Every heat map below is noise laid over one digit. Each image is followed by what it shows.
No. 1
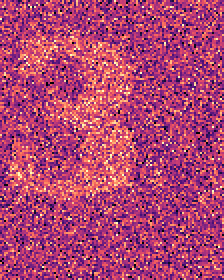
light 3
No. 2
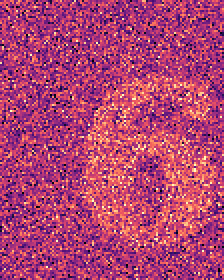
light 6
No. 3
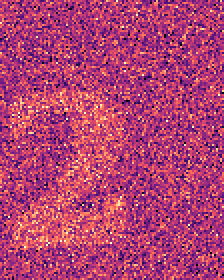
light 2
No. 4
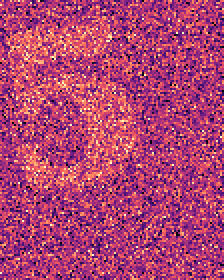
light 5
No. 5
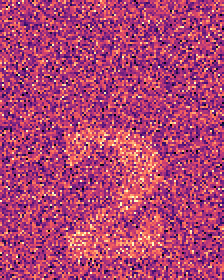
light 2
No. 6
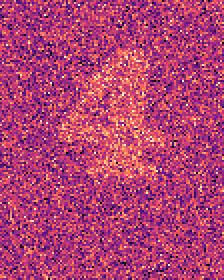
light 4
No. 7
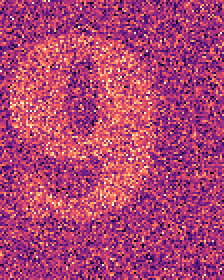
light 9
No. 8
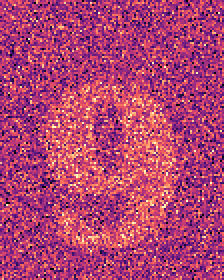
light 9
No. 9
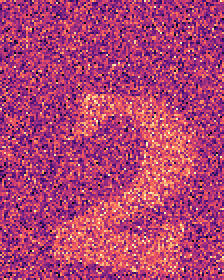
light 2
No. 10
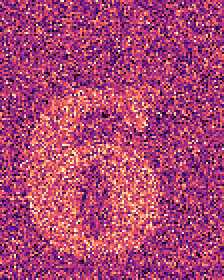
light 6
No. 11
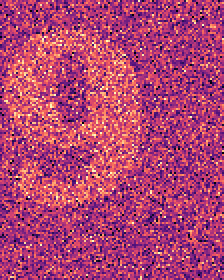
light 9
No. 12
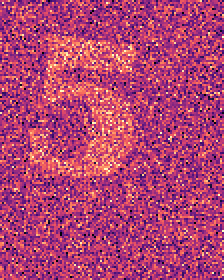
light 5
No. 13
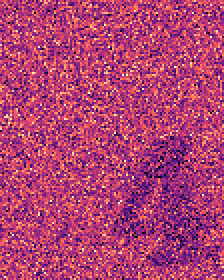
dark 4
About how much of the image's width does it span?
half
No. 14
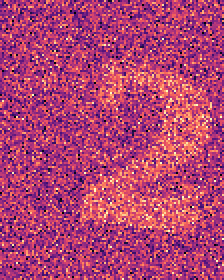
light 2
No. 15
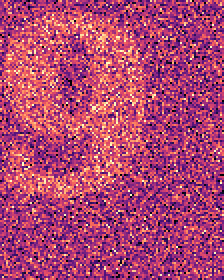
light 9
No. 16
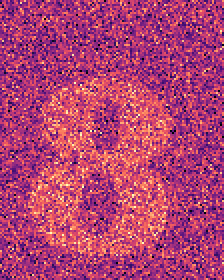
light 8
